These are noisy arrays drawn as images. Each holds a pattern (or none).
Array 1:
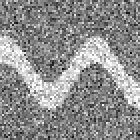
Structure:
a wavy band
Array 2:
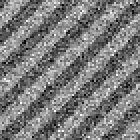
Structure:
diagonal stripes
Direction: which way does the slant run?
bottom left to top right
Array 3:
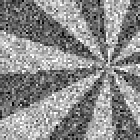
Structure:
spokes from one point
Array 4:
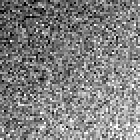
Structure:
a smooth slope
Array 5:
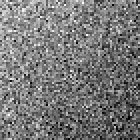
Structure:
a smooth slope
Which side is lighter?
top left
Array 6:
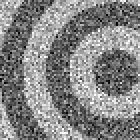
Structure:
rings round one point
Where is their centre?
middle right
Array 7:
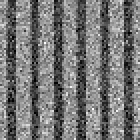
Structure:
vertical stripes
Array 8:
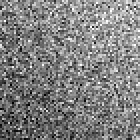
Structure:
a smooth slope
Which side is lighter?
top right
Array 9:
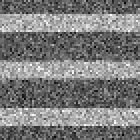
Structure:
horizontal stripes
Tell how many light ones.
3
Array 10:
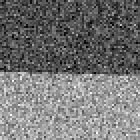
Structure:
a sharp edge
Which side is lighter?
bottom
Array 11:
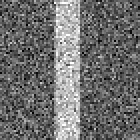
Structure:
one vertical stripe
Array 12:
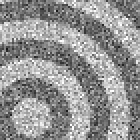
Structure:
rings round one point
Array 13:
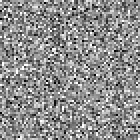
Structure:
only noise
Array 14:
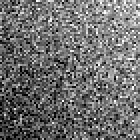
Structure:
a smooth slope
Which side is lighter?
top right
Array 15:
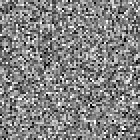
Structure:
only noise
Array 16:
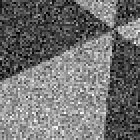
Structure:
spokes from one point
